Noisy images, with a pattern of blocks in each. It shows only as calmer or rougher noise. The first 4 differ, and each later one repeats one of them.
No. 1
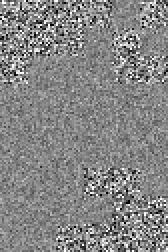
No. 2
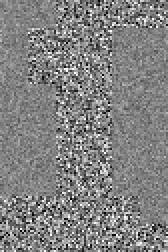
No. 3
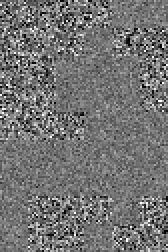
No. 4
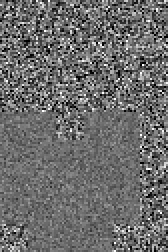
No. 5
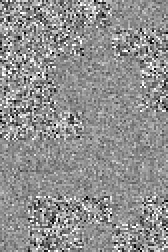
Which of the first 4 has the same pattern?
3
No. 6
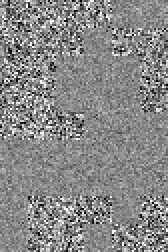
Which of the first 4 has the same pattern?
3
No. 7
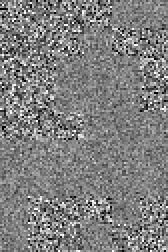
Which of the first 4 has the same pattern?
3
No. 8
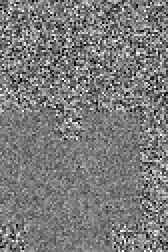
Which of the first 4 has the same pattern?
4
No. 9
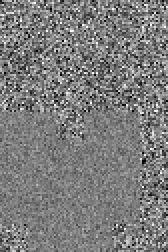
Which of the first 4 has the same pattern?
4
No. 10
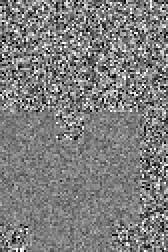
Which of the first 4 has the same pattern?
4
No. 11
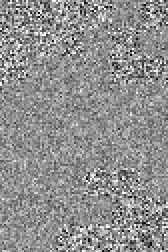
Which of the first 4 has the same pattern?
1
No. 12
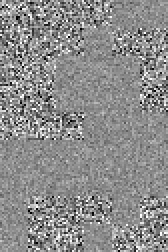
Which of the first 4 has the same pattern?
3
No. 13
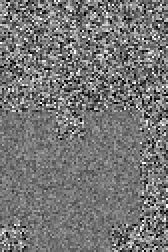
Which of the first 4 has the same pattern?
4
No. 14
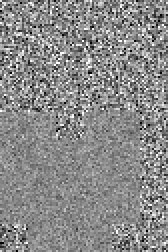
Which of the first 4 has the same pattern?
4
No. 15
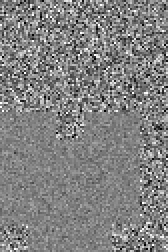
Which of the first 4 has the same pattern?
4
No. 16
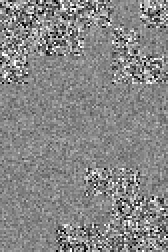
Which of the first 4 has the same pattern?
1
